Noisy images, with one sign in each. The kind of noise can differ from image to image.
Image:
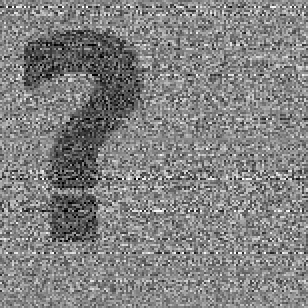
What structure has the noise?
rows of uneven size
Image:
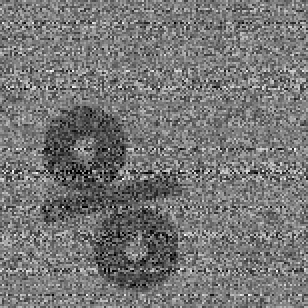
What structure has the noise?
rows of uneven size
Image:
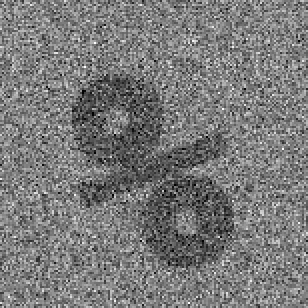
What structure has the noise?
low rank plus noise
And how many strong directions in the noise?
five to eight
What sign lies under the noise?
percent sign
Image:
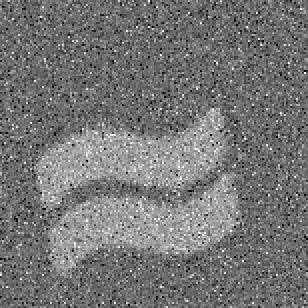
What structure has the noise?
heavy tails
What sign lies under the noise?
approximately sign
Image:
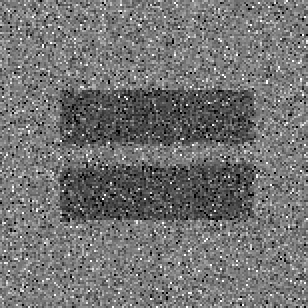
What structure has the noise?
heavy tails
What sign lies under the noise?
equals sign
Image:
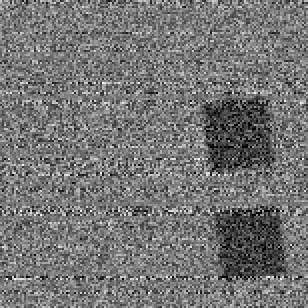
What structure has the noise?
rows of uneven size
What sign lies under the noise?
colon
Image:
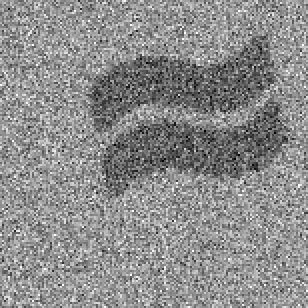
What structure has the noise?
independent entries
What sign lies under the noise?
approximately sign
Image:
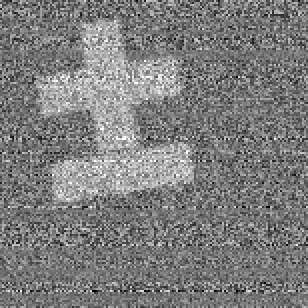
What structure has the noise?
rows of uneven size
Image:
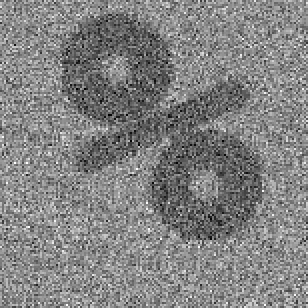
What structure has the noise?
low rank plus noise
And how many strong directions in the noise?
five to eight
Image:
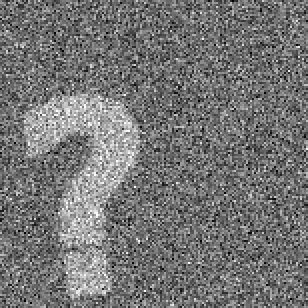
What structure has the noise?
independent entries
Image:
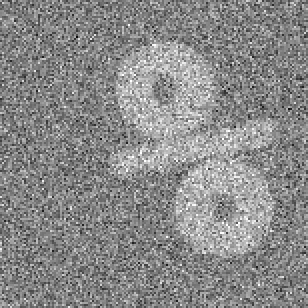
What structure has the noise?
independent entries
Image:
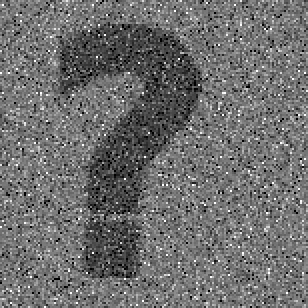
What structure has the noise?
heavy tails
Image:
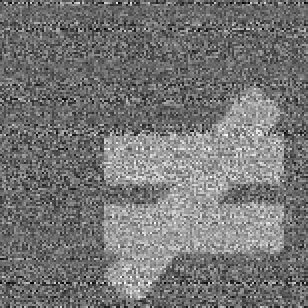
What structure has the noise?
rows of uneven size
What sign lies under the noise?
not-equal sign
